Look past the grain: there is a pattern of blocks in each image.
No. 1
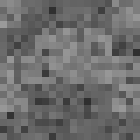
left and right mirror each other
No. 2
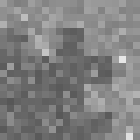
mirrored about the diagonal from the bottom left
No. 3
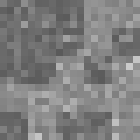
no symmetry
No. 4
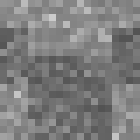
left and right mirror each other
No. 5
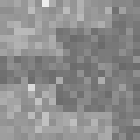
top and bottom mirror each other
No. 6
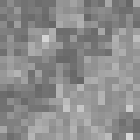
mirrored about the diagonal from the top left
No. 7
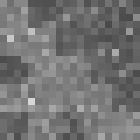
mirrored about the diagonal from the bottom left
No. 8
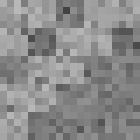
mirrored about the diagonal from the top left
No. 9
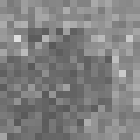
mirrored about the diagonal from the bottom left
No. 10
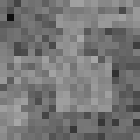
mirrored about the diagonal from the top left
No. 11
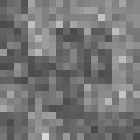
mirrored about the diagonal from the bottom left
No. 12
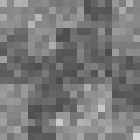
the same after a half turn
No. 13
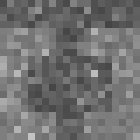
left and right mirror each other
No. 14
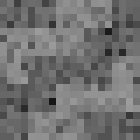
the same after a half turn
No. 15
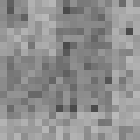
mirrored about the diagonal from the top left
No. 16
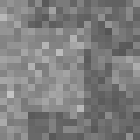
top and bottom mirror each other
